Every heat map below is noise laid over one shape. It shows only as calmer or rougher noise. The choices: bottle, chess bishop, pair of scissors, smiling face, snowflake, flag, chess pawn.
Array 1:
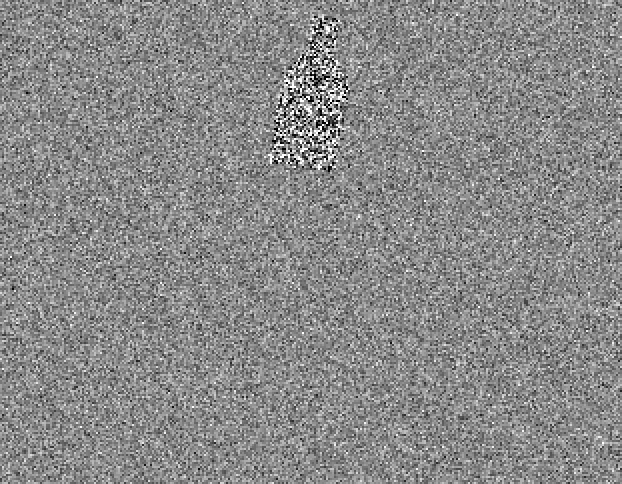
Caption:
rough bottle, top middle
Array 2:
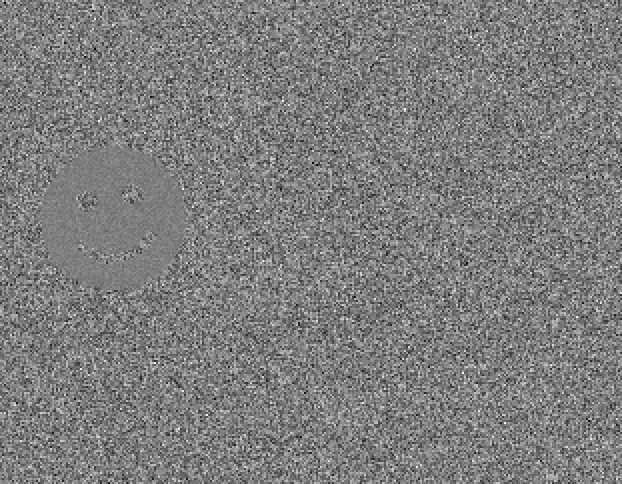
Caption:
calm smiling face, middle left
